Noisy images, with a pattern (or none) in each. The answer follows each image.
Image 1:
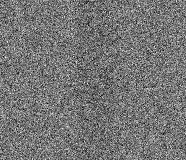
one vertical stripe
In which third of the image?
middle
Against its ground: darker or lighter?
darker
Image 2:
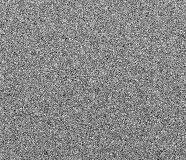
a smooth slope
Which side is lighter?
top
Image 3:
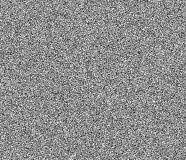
only noise
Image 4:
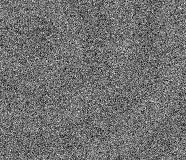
rings round one point
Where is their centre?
top left
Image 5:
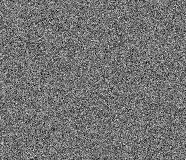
only noise
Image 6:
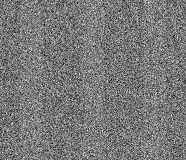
vertical stripes
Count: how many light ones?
3
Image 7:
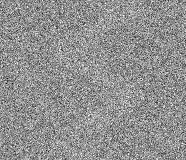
a wavy band
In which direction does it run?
top to bottom
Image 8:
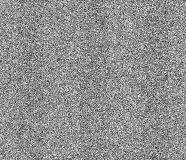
vertical stripes
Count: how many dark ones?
3
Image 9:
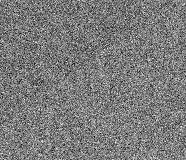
a sharp edge
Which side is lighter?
bottom right
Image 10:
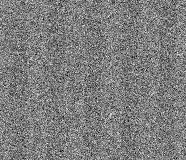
vertical stripes
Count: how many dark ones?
5
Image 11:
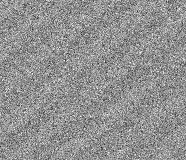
diagonal stripes
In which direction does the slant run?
bottom left to top right
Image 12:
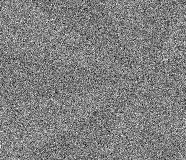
spokes from one point
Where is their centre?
middle right
